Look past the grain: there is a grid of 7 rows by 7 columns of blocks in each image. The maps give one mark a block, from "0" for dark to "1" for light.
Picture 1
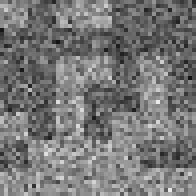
1011000
0000000
0011010
0010010
1010111
0111100
1111111
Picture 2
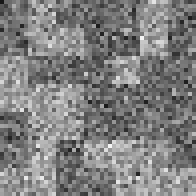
0100010
0110010
1000100
1110000
0110000
0101110
1100111
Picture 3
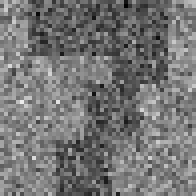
1000001
1000001
1111001
1110011
1110011
1100111
1100111
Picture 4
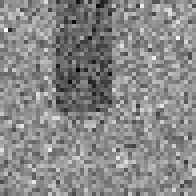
1100111
1100111
1100111
1100111
1111111
1111111
1111111
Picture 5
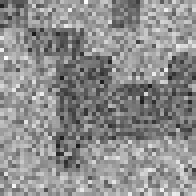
0111011
1001111
1100110
1100000
1100000
1101111
1111111
